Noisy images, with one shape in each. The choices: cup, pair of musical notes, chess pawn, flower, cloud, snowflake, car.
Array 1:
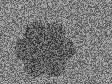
flower
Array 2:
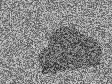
cloud
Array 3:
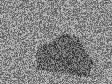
cloud
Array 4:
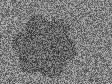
flower
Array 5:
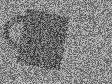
cup
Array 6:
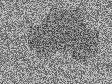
car
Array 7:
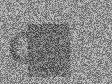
cup
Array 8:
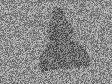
chess pawn
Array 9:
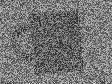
cup
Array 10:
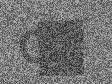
cup
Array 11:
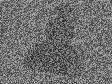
chess pawn
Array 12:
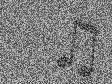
pair of musical notes
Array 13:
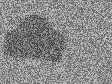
cloud
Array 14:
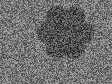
flower
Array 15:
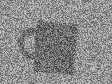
cup
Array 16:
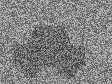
car
